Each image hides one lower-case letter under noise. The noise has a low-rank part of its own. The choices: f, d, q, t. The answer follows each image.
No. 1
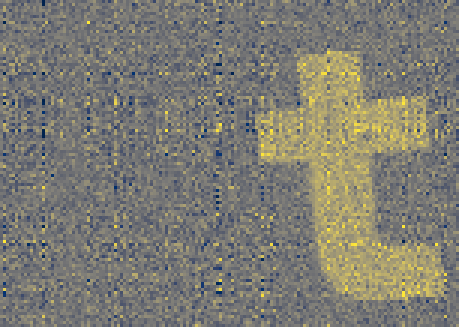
t
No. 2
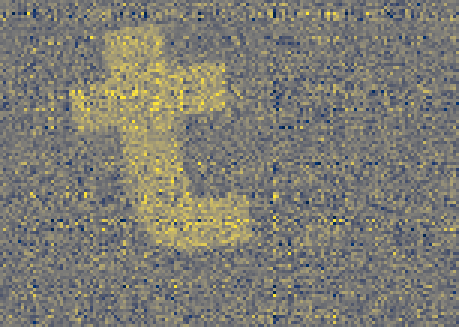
t
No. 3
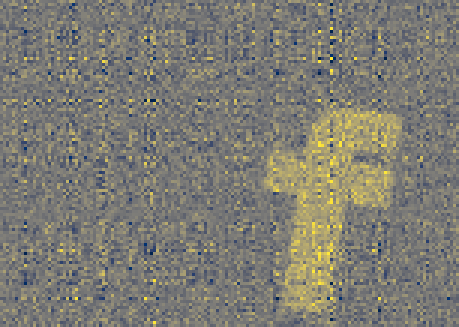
f
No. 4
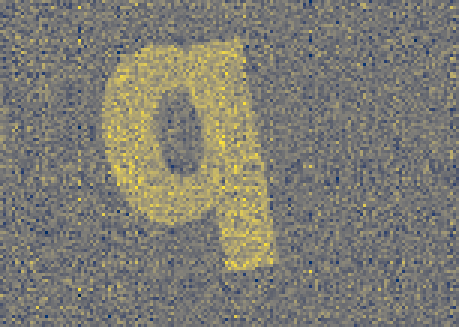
q
